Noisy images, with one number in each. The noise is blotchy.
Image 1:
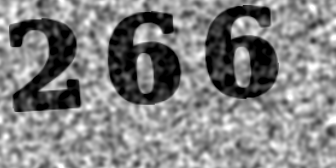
266
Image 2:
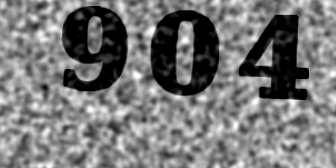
904
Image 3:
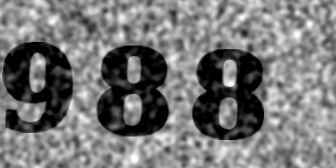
988
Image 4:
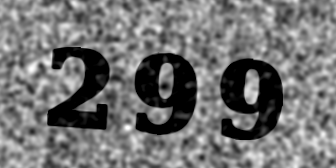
299
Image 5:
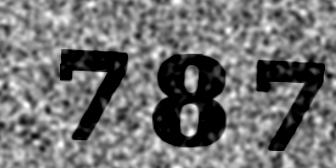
787
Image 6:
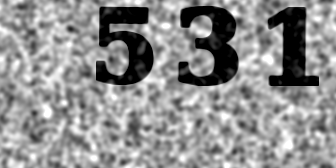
531
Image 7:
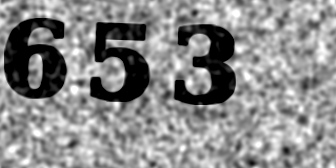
653
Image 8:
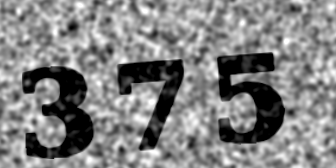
375
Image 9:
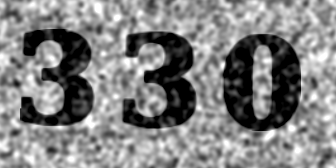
330
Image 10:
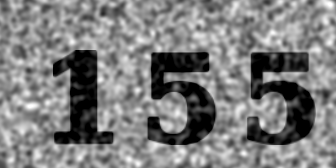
155
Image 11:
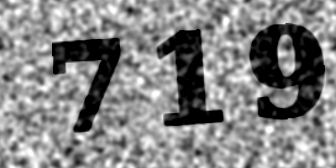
719
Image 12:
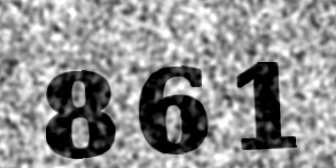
861
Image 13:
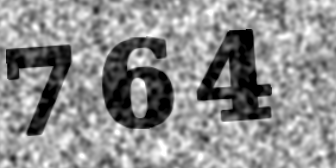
764
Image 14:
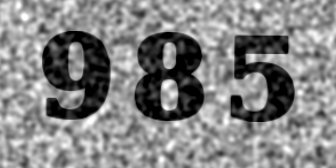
985
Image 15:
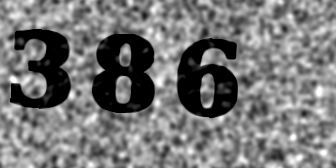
386
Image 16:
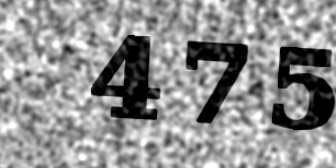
475
